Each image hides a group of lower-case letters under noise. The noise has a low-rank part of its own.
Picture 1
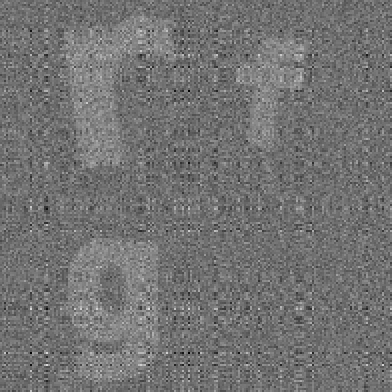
top left: r; top right: f; bottom left: g
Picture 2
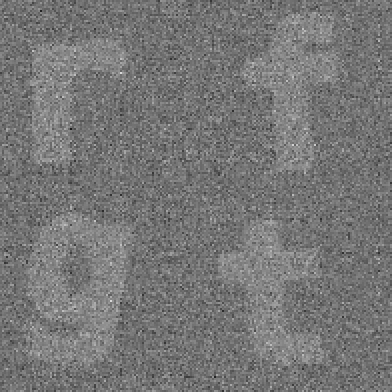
top left: r; top right: f; bottom left: g; bottom right: t
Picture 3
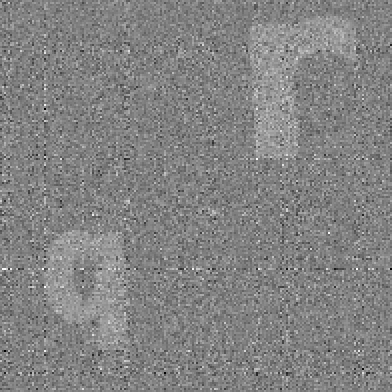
top right: r; bottom left: q
